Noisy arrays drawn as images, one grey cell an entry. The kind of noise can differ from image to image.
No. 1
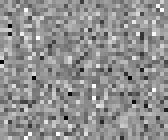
heavy tails
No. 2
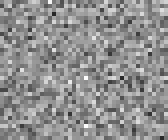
low rank plus noise
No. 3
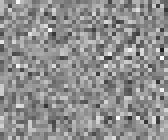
low rank plus noise
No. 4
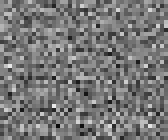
low rank plus noise
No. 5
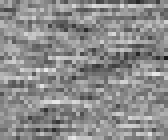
streaked along the rows
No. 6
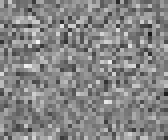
low rank plus noise
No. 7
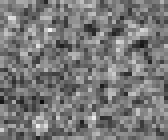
blotchy
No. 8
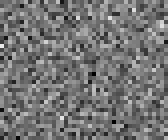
independent entries
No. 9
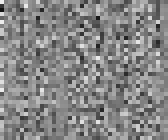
columns of uneven size
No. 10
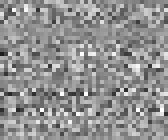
rows of uneven size
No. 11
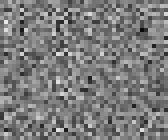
low rank plus noise
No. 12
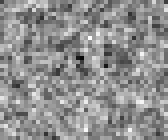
blotchy
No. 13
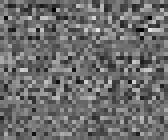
rows of uneven size
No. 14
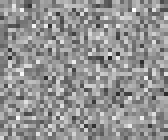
low rank plus noise
